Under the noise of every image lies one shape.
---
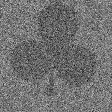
club
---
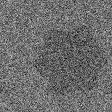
flower
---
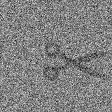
pair of scissors
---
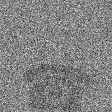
telephone
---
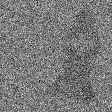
chess bishop
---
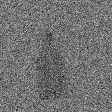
bottle
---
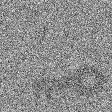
key
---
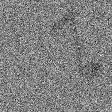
musical note
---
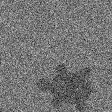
turtle
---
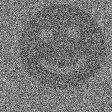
smiling face
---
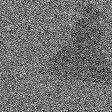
chess pawn
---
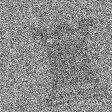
chess rook
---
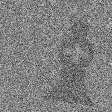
chess bishop
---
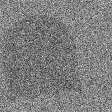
ghost
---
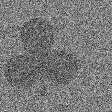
club
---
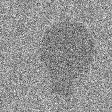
light bulb
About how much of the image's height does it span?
two thirds
